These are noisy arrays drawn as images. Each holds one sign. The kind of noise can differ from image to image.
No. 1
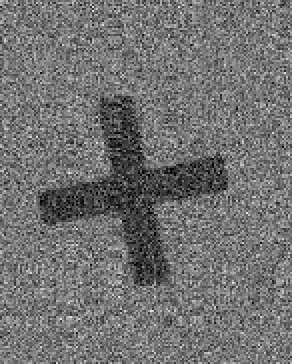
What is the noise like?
low rank plus noise
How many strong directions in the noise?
two
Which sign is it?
plus sign
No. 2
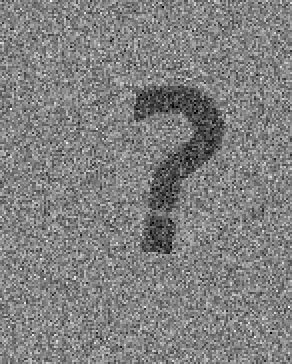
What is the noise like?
independent entries
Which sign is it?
question mark
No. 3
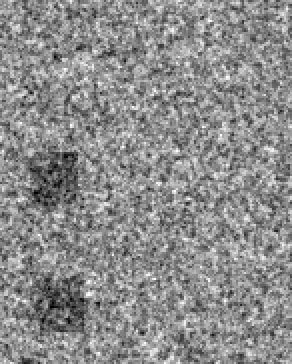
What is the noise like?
blotchy
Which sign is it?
colon
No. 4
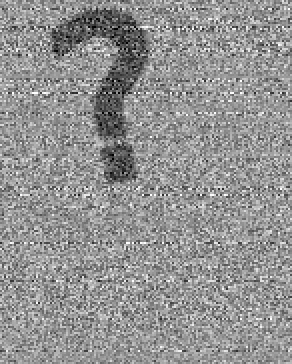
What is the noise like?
rows of uneven size
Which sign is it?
question mark
